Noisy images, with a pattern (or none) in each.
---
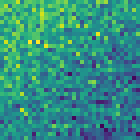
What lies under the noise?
a smooth slope
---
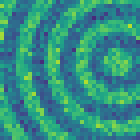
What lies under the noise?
rings round one point
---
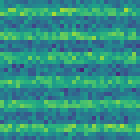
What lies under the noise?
horizontal stripes
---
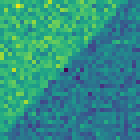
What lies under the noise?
a sharp edge
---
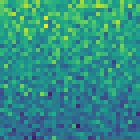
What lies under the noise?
a smooth slope
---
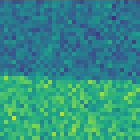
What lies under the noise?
a sharp edge
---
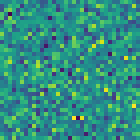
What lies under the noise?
only noise
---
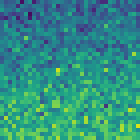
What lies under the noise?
a smooth slope
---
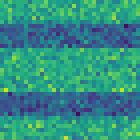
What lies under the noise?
horizontal stripes
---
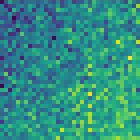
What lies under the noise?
a smooth slope
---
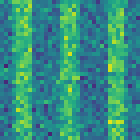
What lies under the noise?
vertical stripes
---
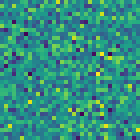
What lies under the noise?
only noise
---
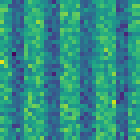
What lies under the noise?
vertical stripes
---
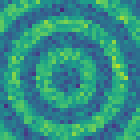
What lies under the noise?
rings round one point
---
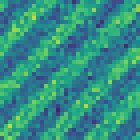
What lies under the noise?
diagonal stripes
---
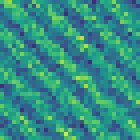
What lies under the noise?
diagonal stripes
